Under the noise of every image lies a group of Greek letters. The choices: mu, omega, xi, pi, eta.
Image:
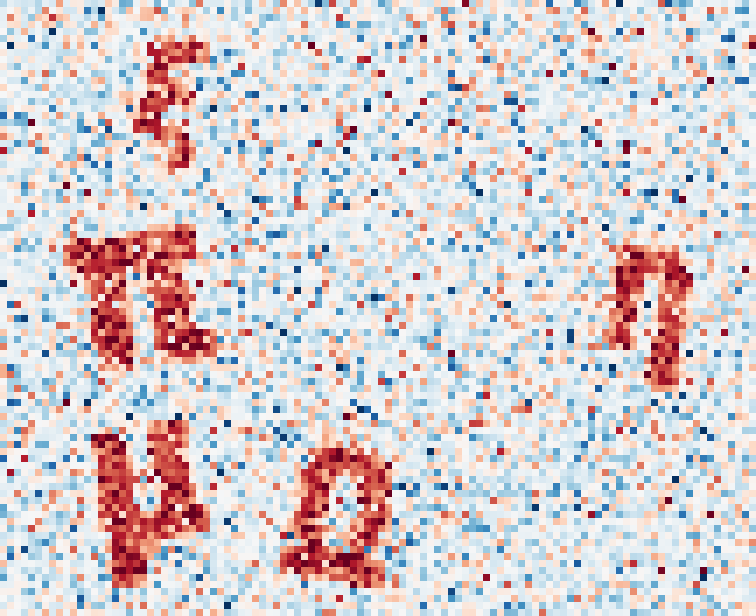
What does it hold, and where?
top left: xi; middle left: pi; middle right: eta; bottom left: mu; bottom middle: omega
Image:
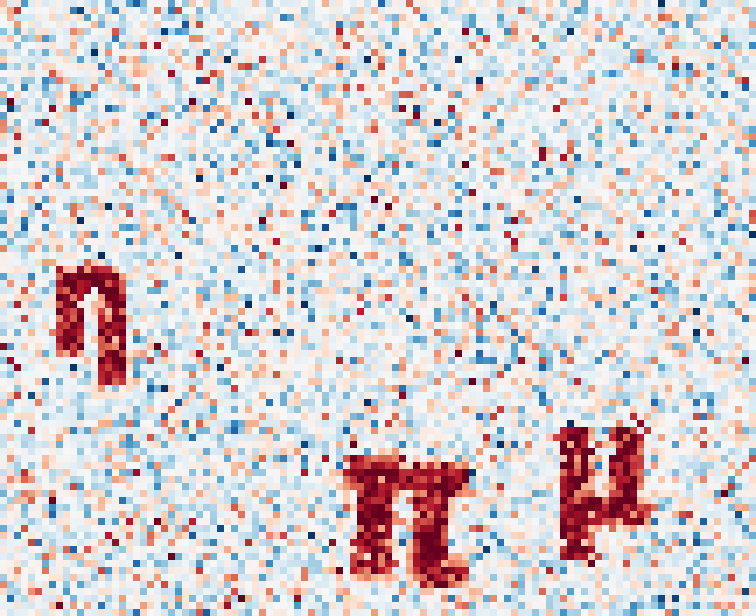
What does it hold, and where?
middle left: eta; bottom middle: pi; bottom right: mu
